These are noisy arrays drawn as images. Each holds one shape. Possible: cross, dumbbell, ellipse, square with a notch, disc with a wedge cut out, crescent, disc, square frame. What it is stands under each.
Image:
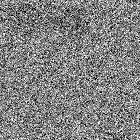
dumbbell
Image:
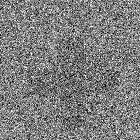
cross
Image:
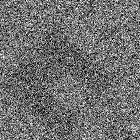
square with a notch
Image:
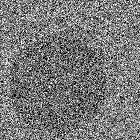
disc
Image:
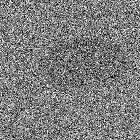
ellipse
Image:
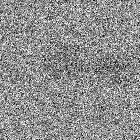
dumbbell
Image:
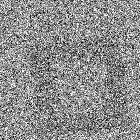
square frame
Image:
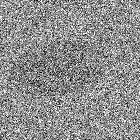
ellipse
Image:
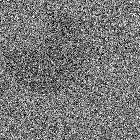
disc with a wedge cut out
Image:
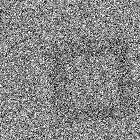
square frame
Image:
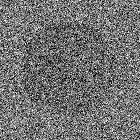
disc
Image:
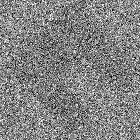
square with a notch
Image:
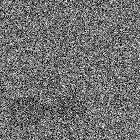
dumbbell
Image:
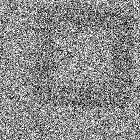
square frame
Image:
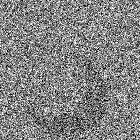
crescent
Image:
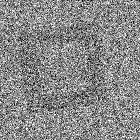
square frame
